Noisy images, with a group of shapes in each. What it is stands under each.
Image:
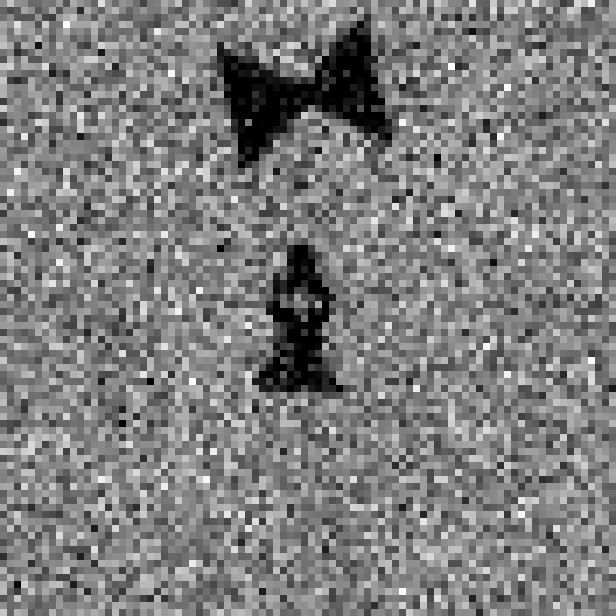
top middle: bow tie; centre: chess bishop
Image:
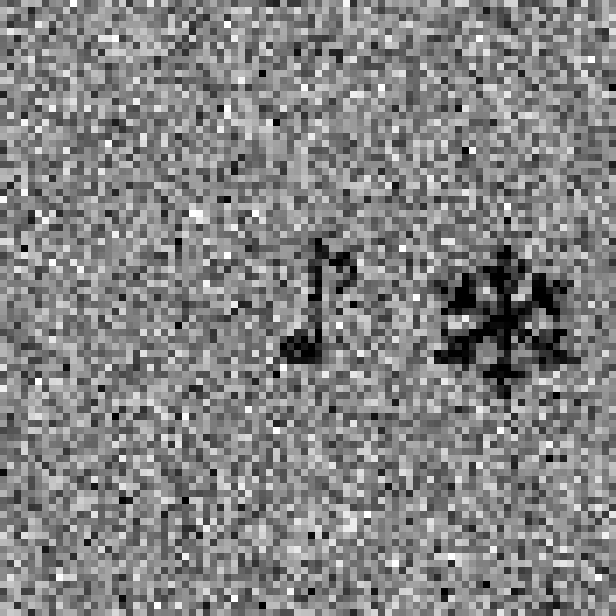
centre: musical note; middle right: snowflake
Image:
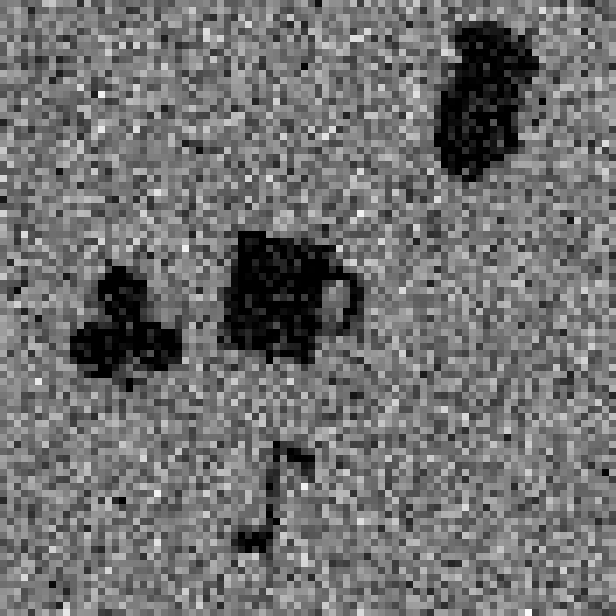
top right: footprint; middle left: club; centre: cup; bottom middle: musical note
